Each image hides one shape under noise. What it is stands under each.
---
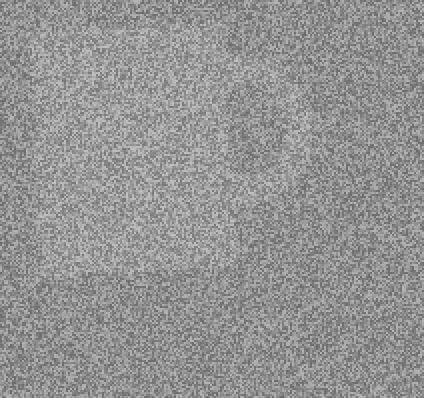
cup
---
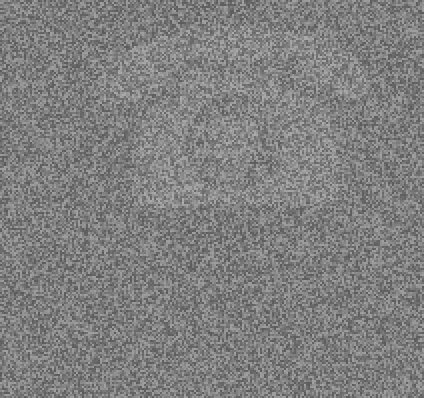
telephone
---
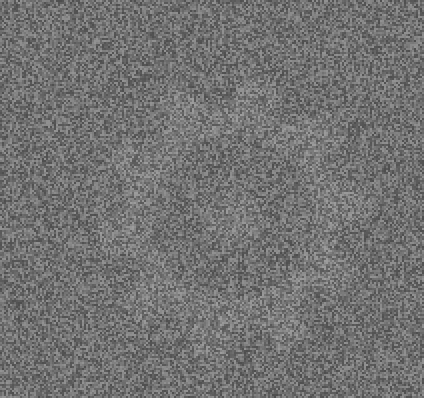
gear
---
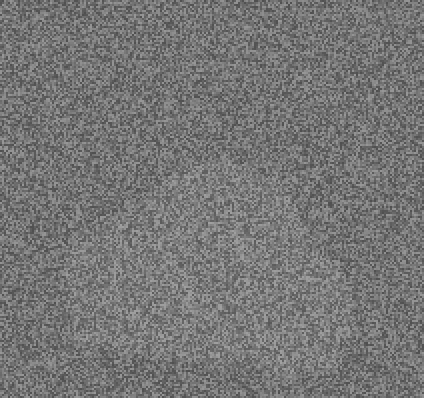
cloud
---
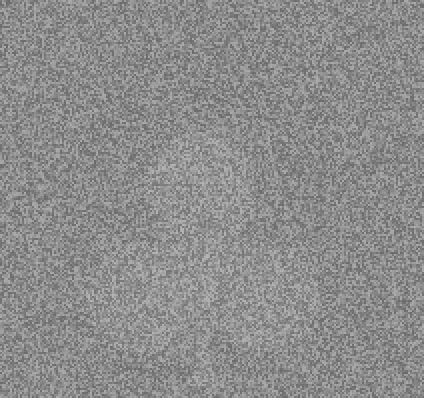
club
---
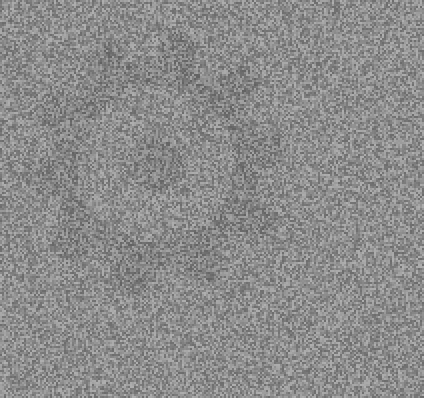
gear
